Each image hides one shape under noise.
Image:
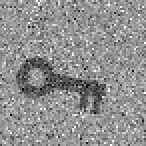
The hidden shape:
key
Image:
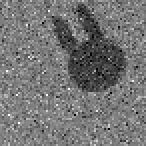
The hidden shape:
rabbit's head
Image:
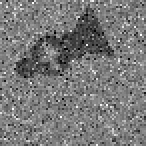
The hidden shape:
chess bishop
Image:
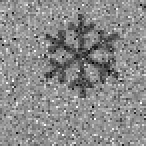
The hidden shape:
snowflake
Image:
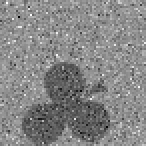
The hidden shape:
club
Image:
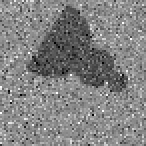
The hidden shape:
chess pawn
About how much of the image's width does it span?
two thirds
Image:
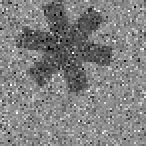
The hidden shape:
asterisk
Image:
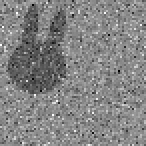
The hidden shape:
rabbit's head
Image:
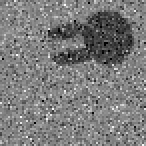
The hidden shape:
rabbit's head
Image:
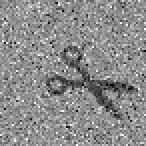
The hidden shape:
pair of scissors
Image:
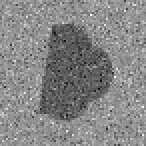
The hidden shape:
cloud
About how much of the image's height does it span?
two thirds
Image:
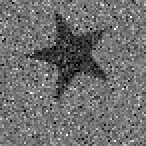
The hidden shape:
star
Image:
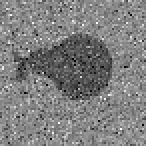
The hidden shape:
pear
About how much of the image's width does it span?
two thirds
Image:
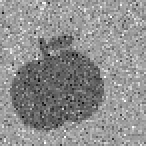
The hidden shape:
apple
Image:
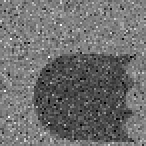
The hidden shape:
ghost
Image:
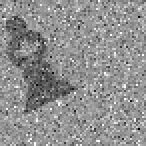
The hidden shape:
chess bishop
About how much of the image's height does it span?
two thirds
